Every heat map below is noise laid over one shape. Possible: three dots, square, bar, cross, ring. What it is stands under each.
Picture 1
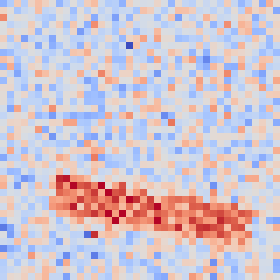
bar
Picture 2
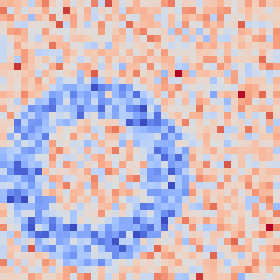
ring
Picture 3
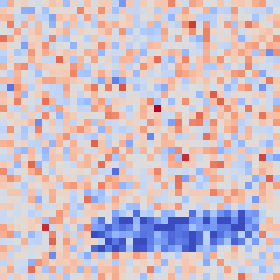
bar
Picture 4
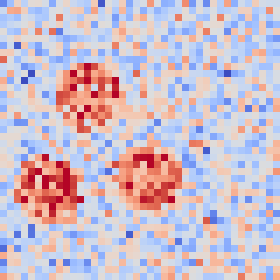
three dots
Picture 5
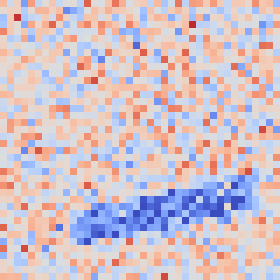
bar
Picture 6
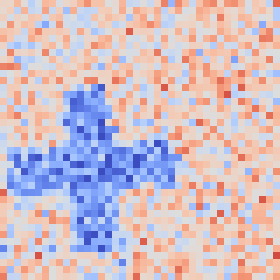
cross
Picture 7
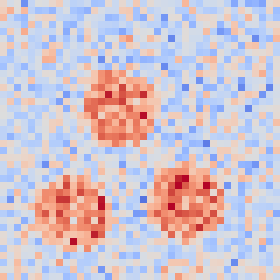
three dots
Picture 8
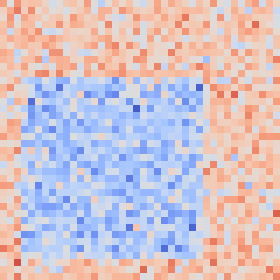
square
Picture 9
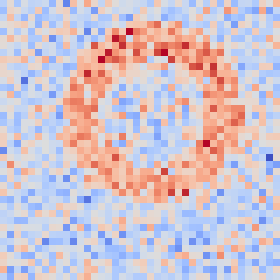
ring
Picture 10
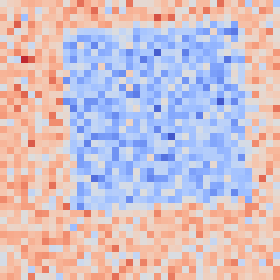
square
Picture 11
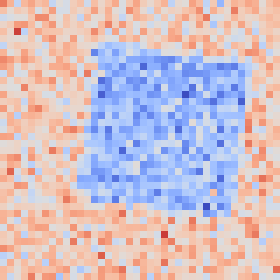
square
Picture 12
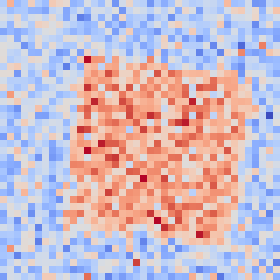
square
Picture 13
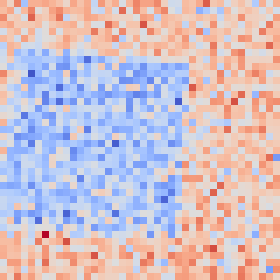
square
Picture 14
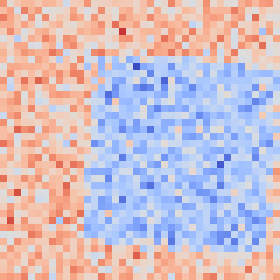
square
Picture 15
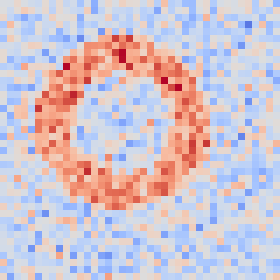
ring
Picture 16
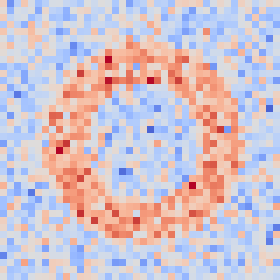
ring
